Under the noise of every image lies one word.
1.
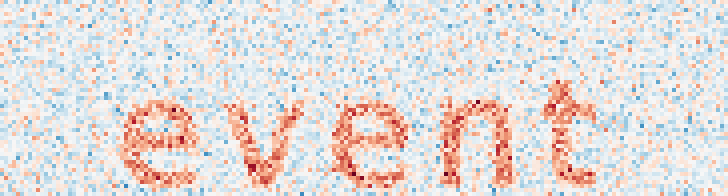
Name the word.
event
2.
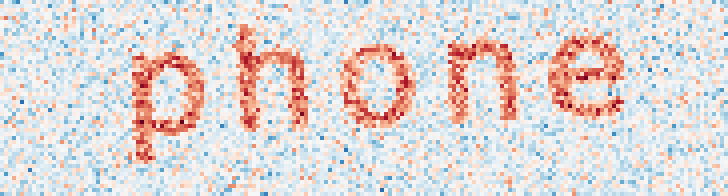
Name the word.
phone
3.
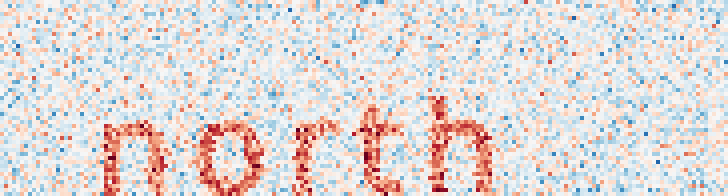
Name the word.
north
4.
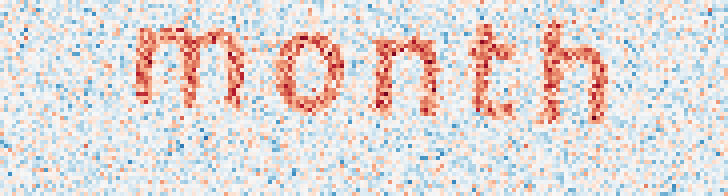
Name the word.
month
